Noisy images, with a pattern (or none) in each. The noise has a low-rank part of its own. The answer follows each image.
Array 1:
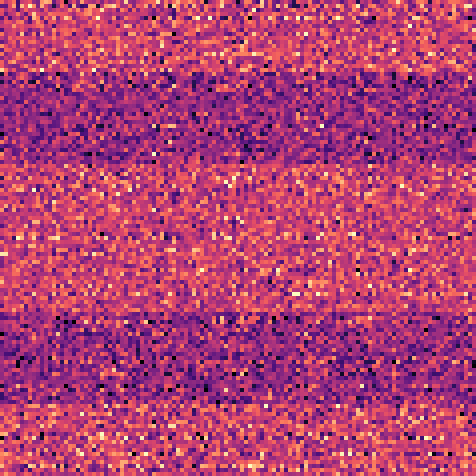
horizontal stripes
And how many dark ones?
2
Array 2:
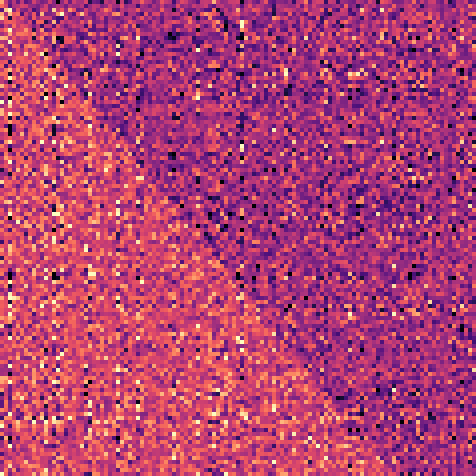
a sharp edge
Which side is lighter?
bottom left
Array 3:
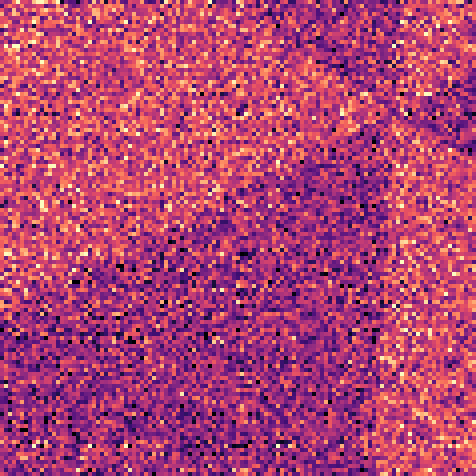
spokes from one point
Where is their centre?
top right
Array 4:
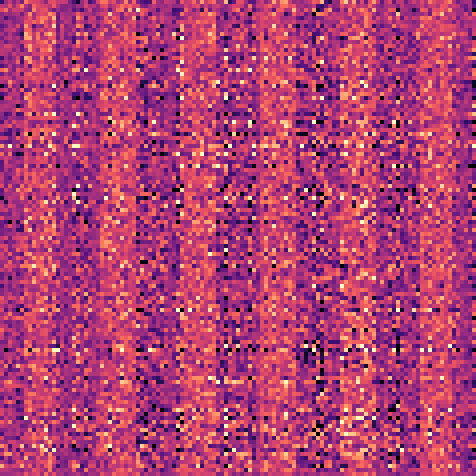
vertical stripes
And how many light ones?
6
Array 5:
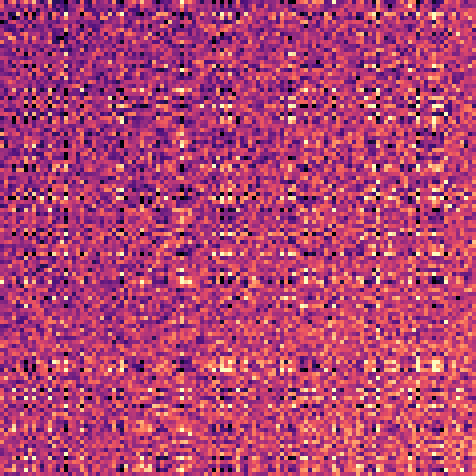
a smooth slope
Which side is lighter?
bottom right
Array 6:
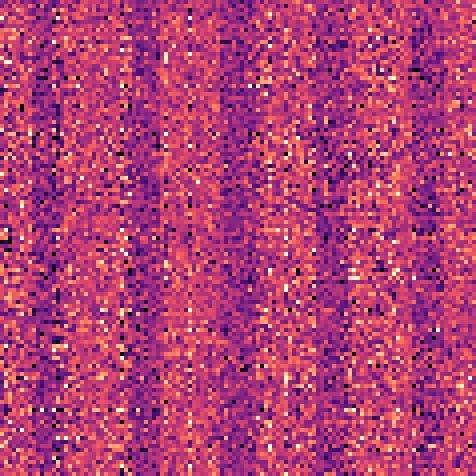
vertical stripes
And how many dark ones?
5
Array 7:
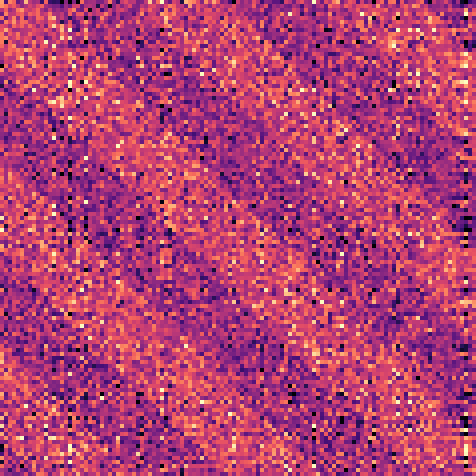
diagonal stripes
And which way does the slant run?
top left to bottom right
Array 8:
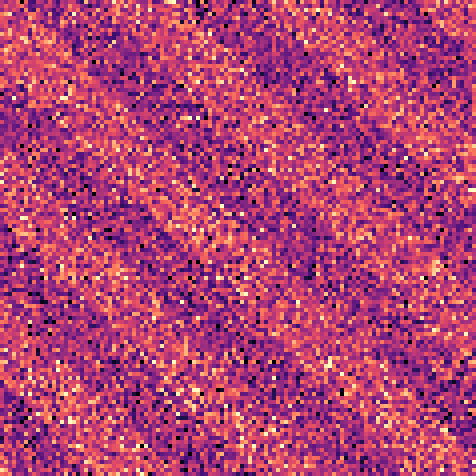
diagonal stripes
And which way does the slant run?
top left to bottom right
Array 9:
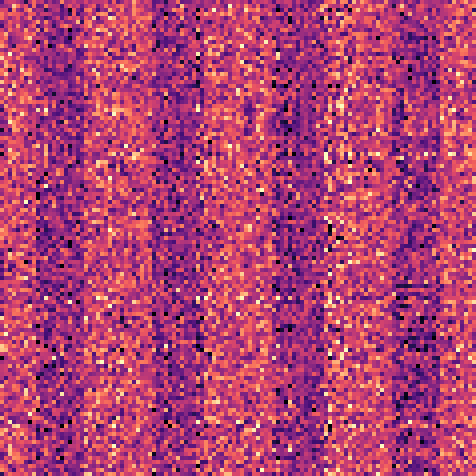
vertical stripes
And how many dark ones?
4
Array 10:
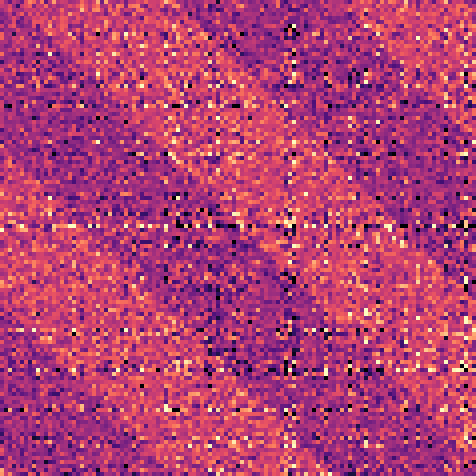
diagonal stripes
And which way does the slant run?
top left to bottom right
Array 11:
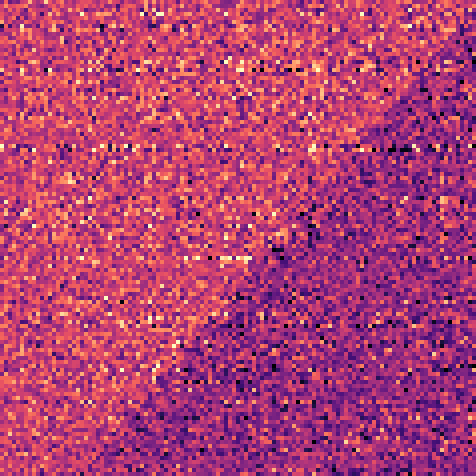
a sharp edge
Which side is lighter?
top left
